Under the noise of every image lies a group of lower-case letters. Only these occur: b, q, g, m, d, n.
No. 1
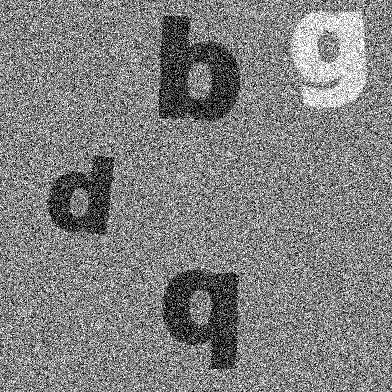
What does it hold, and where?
top middle: dark b; top right: light g; middle left: dark d; bottom middle: dark q
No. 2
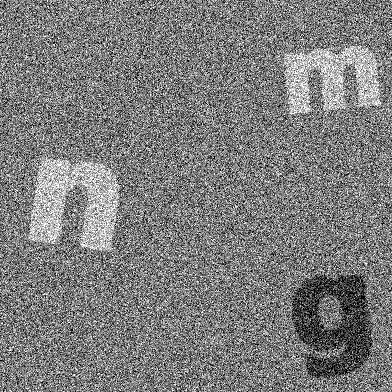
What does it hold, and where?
top right: light m; middle left: light n; bottom right: dark g
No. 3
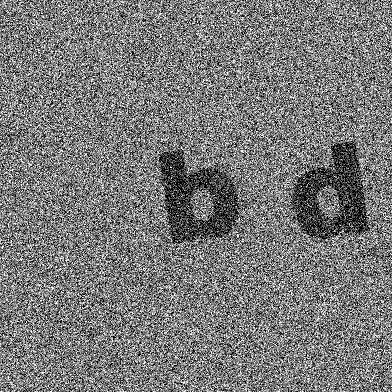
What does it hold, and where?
centre: dark b; middle right: dark d
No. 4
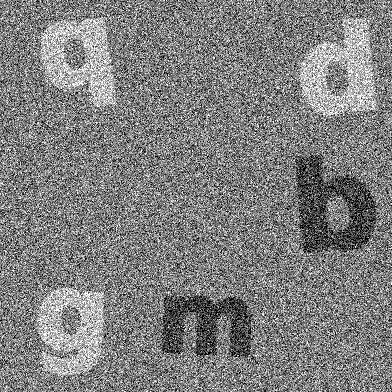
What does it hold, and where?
top left: light q; top right: light d; middle right: dark b; bottom left: light g; bottom middle: dark m
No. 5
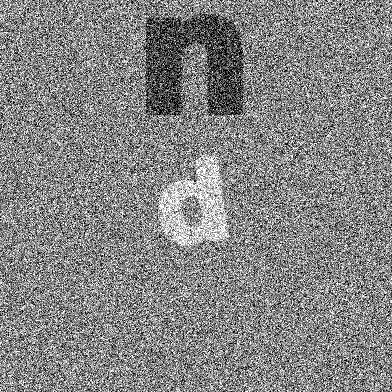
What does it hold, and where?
top middle: dark n; centre: light d
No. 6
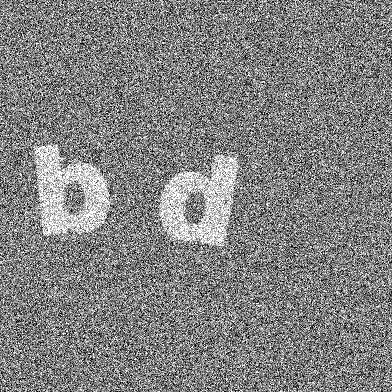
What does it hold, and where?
middle left: light b; centre: light d
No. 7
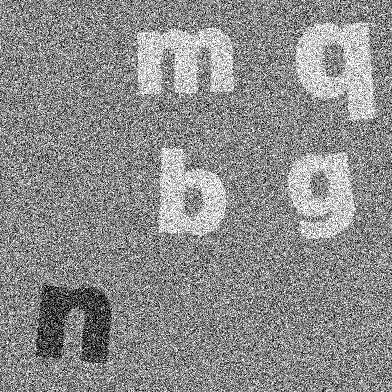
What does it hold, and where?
top middle: light m; top right: light q; centre: light b; middle right: light g; bottom left: dark n
